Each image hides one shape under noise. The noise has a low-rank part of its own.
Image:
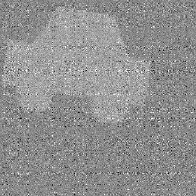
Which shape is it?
car
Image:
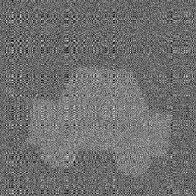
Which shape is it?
car
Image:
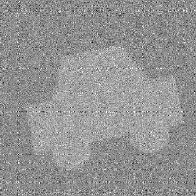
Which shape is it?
car
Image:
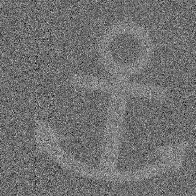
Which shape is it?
anchor
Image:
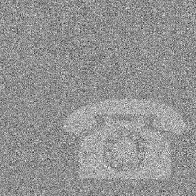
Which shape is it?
telephone
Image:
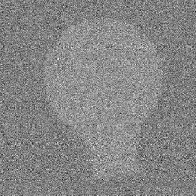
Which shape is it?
light bulb
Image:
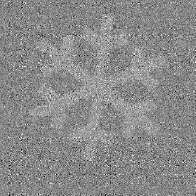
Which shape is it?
snowflake
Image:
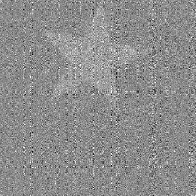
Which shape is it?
star
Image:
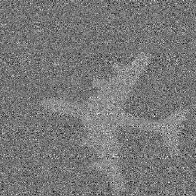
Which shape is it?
airplane
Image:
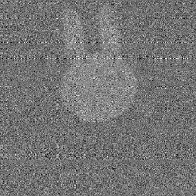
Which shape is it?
rabbit's head
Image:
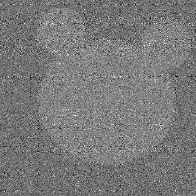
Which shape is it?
bear's head
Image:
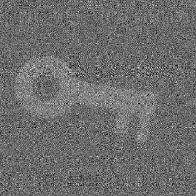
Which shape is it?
key
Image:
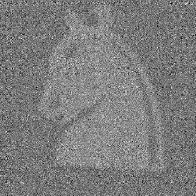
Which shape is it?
chess knight
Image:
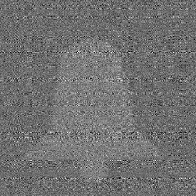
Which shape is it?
bell
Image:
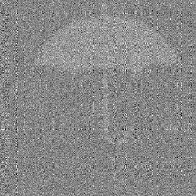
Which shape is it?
umbrella
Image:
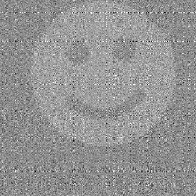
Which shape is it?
smiling face
